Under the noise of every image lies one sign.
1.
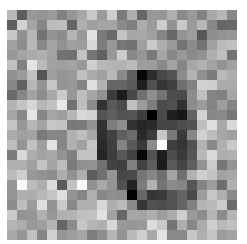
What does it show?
dark at sign
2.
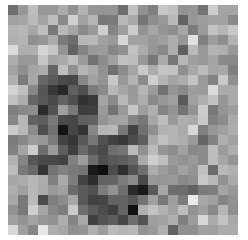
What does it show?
dark percent sign
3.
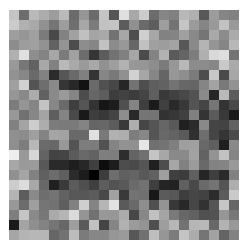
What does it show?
dark equals sign
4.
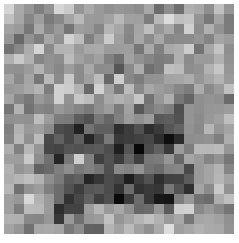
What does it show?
dark approximately sign
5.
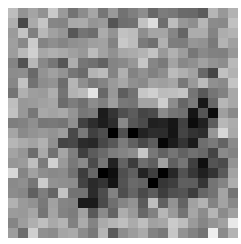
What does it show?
dark approximately sign
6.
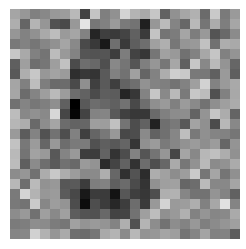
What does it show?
dark section sign
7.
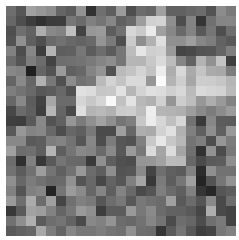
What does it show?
light plus sign
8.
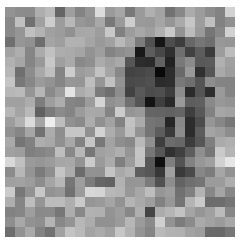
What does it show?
dark pilcrow
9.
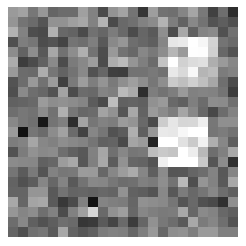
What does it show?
light colon
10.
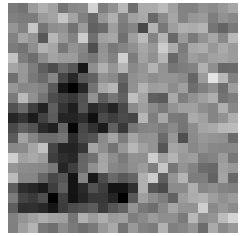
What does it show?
dark plus-minus sign
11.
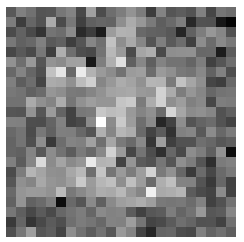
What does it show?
light plus-minus sign
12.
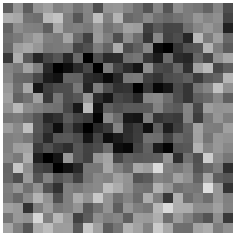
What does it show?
dark not-equal sign
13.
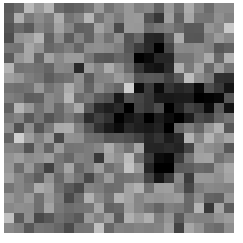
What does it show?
dark plus sign
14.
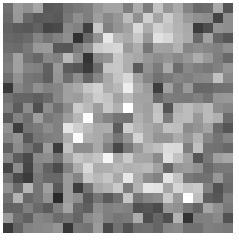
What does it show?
light ampersand
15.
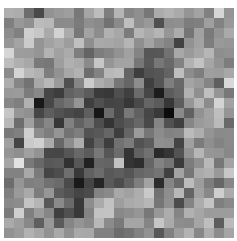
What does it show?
dark not-equal sign
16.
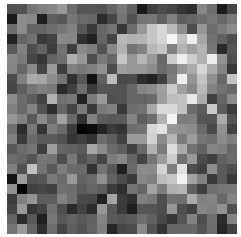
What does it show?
light question mark
